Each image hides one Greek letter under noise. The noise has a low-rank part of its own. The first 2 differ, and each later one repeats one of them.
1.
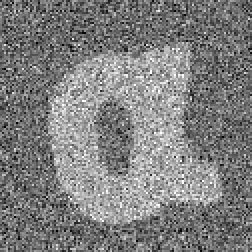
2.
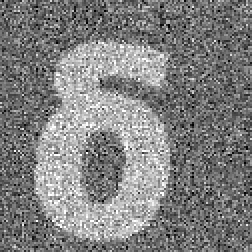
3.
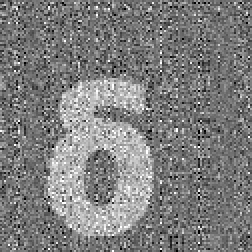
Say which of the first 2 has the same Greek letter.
2
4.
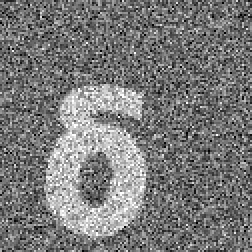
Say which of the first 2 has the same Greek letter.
2
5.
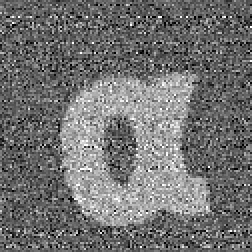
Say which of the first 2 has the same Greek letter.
1
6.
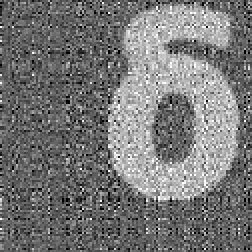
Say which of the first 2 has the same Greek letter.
2
